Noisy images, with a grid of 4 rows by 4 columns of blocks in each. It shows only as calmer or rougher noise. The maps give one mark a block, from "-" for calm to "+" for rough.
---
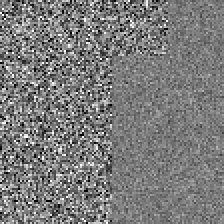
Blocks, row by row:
+ + + -
+ + - -
+ + - -
+ + - -
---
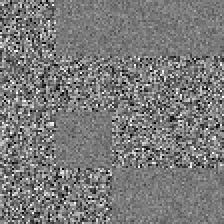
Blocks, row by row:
+ - - -
+ + + +
+ - + +
+ + - -
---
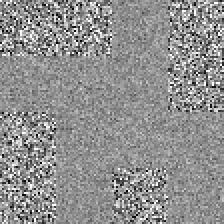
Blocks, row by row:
+ + - +
- - - +
+ - - -
+ - + -
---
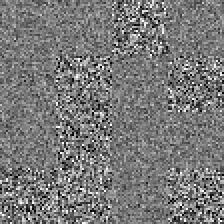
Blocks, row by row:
- - + -
- + - +
- + - -
+ + - +
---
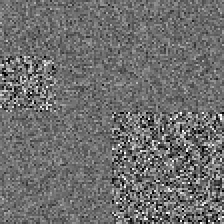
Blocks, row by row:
- - - -
+ - - -
- - + +
- - + +
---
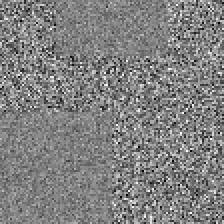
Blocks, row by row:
+ - - +
+ + + +
- - + +
- - + +
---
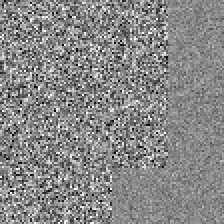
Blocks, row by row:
+ + + -
+ + + -
+ + + -
+ + - -
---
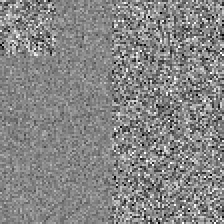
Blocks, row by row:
+ - + +
- - + +
- - + +
- - + +
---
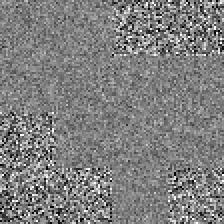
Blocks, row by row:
- - + +
- - - -
+ - - -
+ + - +
